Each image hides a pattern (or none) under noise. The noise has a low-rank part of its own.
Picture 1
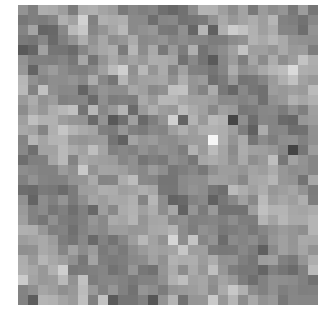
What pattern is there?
diagonal stripes
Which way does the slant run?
top left to bottom right
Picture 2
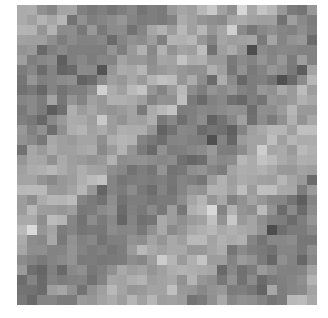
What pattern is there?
diagonal stripes
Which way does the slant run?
bottom left to top right
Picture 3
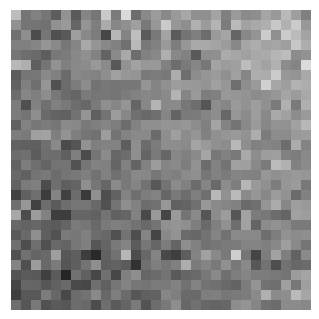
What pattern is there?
a smooth slope
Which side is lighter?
top right
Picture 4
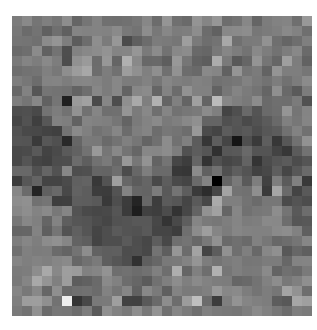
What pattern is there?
a wavy band
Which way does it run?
left to right
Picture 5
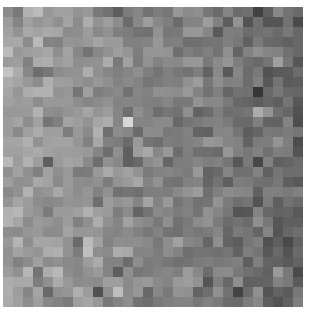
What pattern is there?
a smooth slope
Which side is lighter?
left
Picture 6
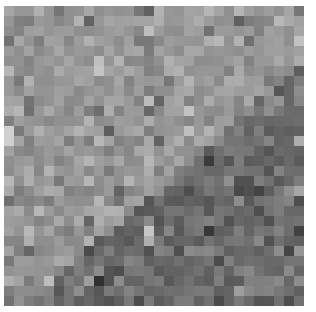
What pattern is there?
a sharp edge
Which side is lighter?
top left
